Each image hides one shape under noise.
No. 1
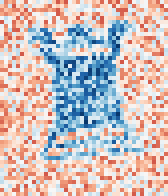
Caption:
blue chess rook
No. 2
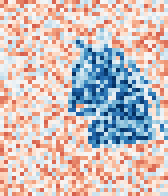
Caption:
blue chess knight
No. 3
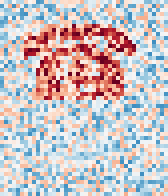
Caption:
red telephone
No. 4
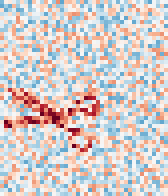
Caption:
red pair of scissors
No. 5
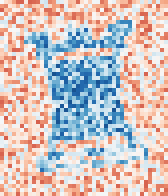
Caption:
blue chess rook
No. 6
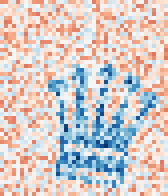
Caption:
blue chess queen
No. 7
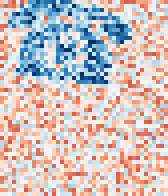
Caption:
blue telephone
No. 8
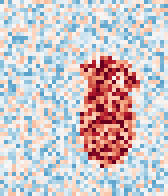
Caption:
red footprint
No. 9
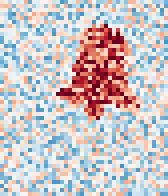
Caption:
red bell
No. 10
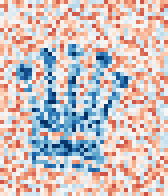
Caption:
blue chess queen
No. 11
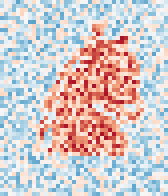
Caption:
red chess knight
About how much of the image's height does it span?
two thirds
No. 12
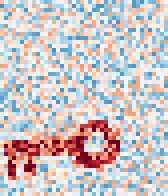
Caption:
red key
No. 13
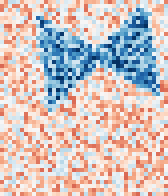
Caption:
blue bow tie
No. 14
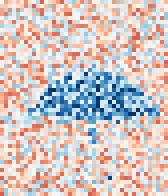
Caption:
blue umbrella
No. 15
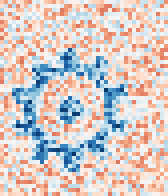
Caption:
blue gear
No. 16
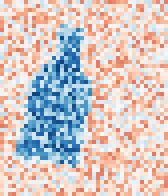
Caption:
blue bottle
